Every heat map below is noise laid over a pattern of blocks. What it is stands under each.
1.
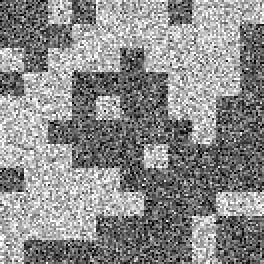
mirrored about the diagonal from the top left
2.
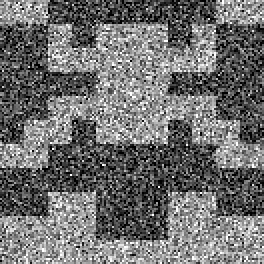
left and right mirror each other
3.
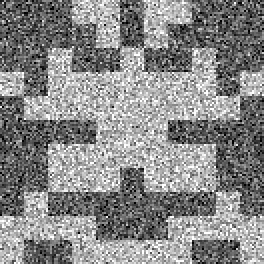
left and right mirror each other
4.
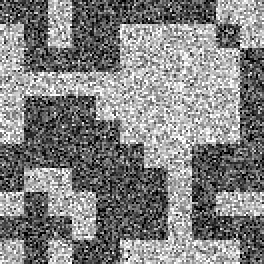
mirrored about the diagonal from the bottom left
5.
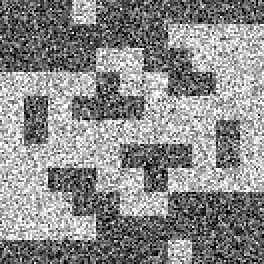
the same after a half turn
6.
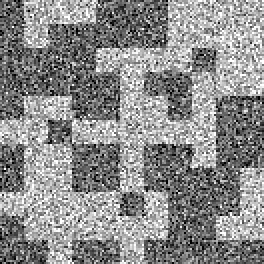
mirrored about the diagonal from the bottom left
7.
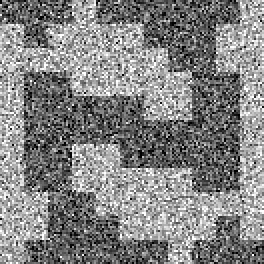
the same after a half turn
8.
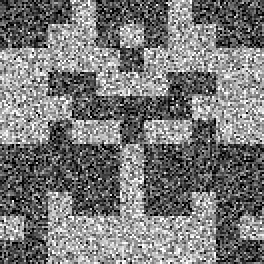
left and right mirror each other
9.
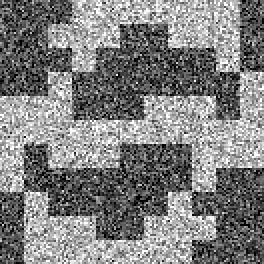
the same after a half turn
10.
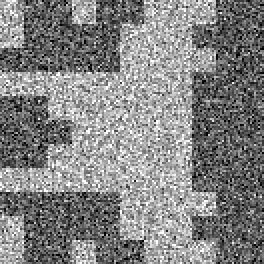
top and bottom mirror each other
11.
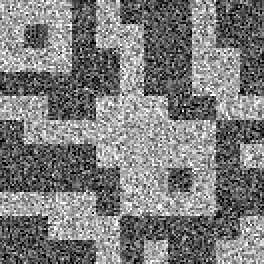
mirrored about the diagonal from the top left
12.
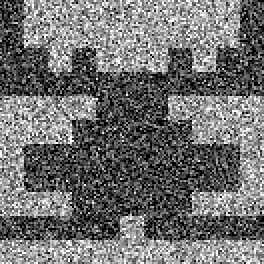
left and right mirror each other
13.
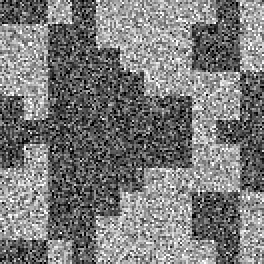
top and bottom mirror each other
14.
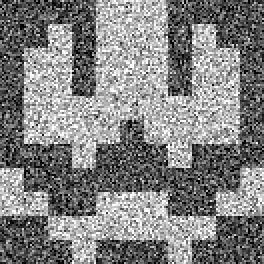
left and right mirror each other
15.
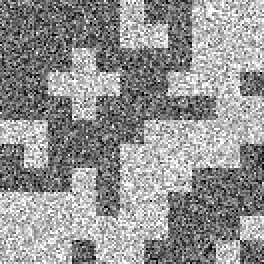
mirrored about the diagonal from the top left
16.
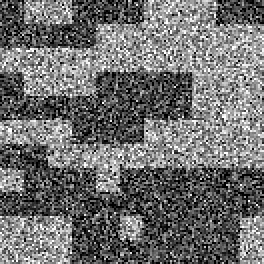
no symmetry
